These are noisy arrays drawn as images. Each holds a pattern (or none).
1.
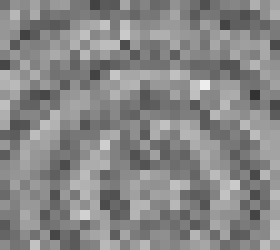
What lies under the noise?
rings round one point
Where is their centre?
bottom middle
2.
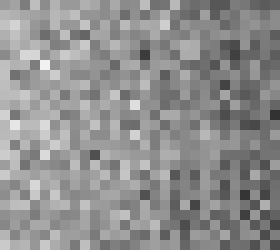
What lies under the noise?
a smooth slope
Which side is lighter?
left
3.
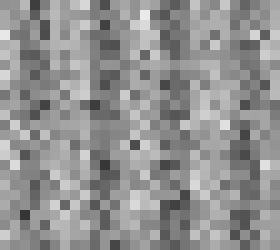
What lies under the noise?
vertical stripes
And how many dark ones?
4
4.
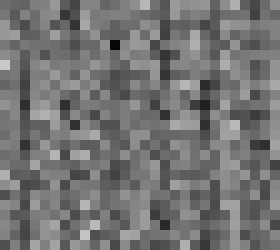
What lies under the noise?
vertical stripes
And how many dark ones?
6
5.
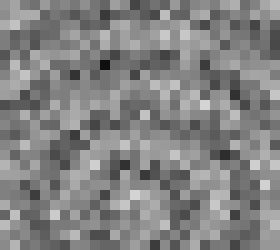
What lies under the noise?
rings round one point
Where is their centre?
bottom middle
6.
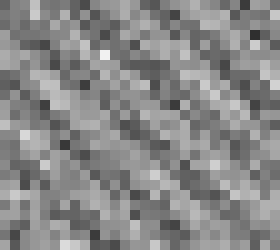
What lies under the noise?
diagonal stripes
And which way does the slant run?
top left to bottom right
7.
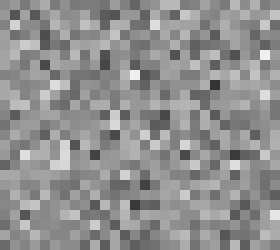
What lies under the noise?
only noise
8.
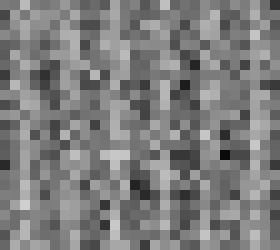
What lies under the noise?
vertical stripes
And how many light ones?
6
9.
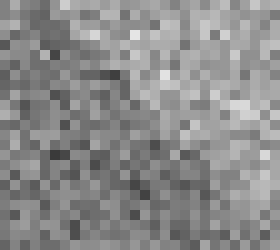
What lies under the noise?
a sharp edge
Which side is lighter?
top right
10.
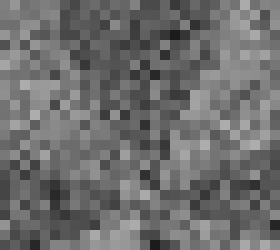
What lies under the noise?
spokes from one point
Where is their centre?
bottom middle
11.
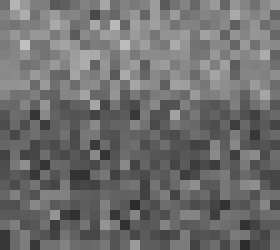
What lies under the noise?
a sharp edge
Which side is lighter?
top
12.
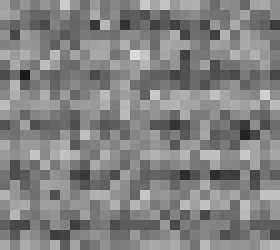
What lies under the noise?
horizontal stripes
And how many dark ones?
5
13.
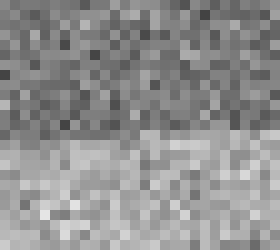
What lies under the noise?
a sharp edge
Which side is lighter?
bottom
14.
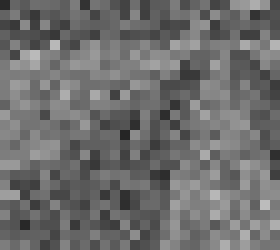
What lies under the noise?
spokes from one point
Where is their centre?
top right
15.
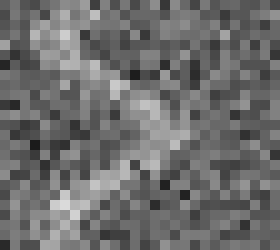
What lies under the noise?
a wavy band
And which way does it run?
top to bottom
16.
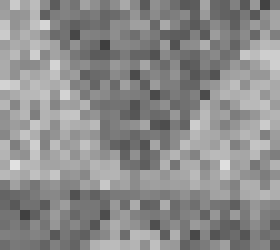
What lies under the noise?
spokes from one point
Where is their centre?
bottom middle
